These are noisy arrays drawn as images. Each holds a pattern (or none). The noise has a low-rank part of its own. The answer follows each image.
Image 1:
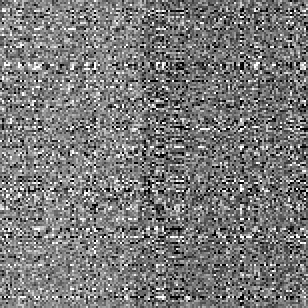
a sharp edge
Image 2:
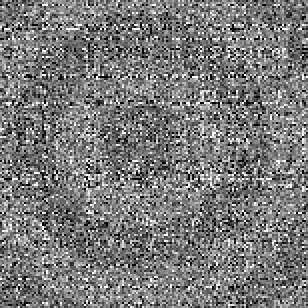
rings round one point
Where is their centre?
centre
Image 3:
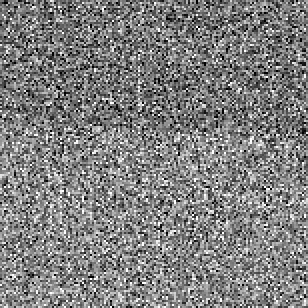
a sharp edge
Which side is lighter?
bottom
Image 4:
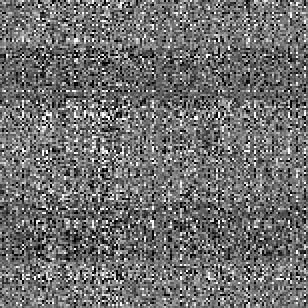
horizontal stripes
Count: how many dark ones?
2
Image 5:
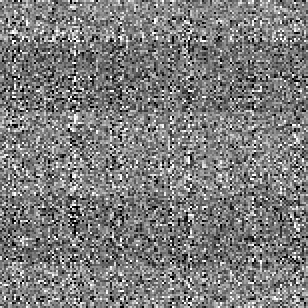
horizontal stripes
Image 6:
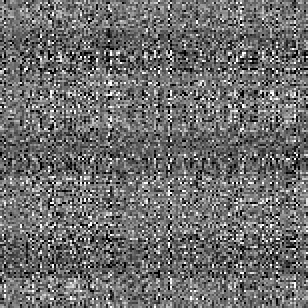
horizontal stripes
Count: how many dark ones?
3
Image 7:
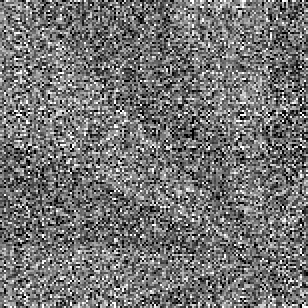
spokes from one point
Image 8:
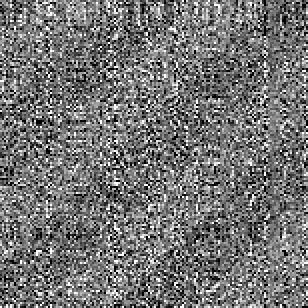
diagonal stripes
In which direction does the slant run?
bottom left to top right
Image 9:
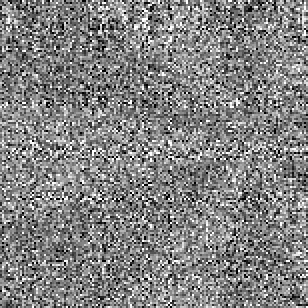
spokes from one point
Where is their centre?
middle right
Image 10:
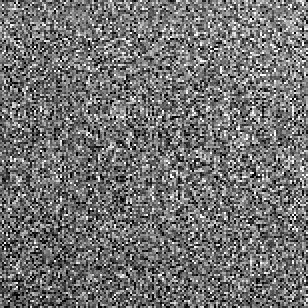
a smooth slope
